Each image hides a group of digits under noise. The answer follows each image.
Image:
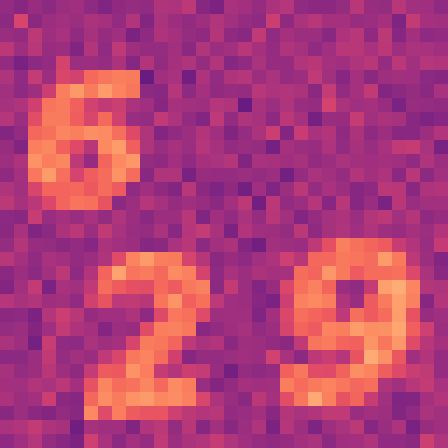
top left: 6; bottom left: 2; bottom right: 9
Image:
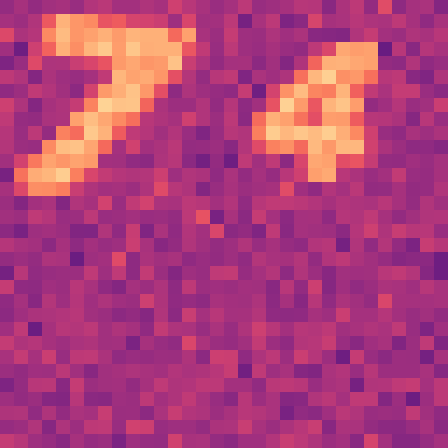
top left: 7; top right: 4
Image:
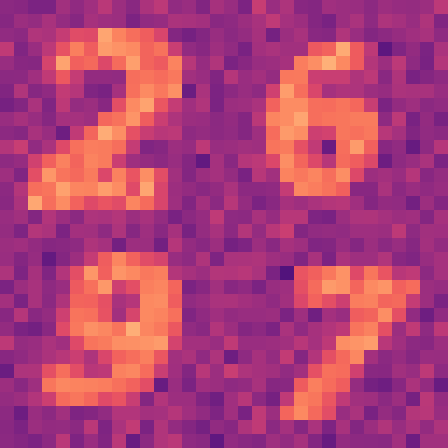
top left: 2; top right: 6; bottom left: 9; bottom right: 7
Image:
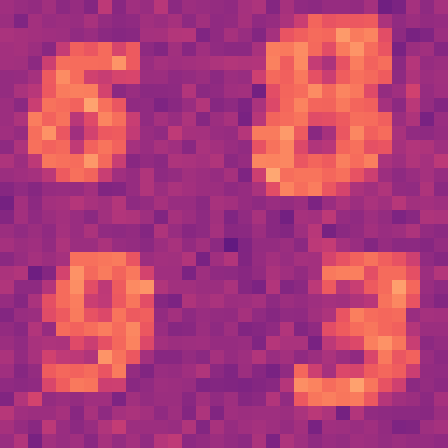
top left: 6; top right: 8; bottom left: 9; bottom right: 3
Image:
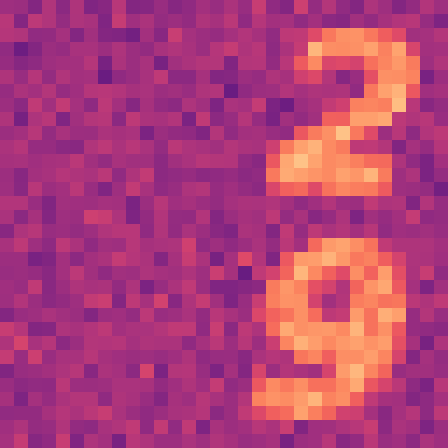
top right: 2; bottom right: 9
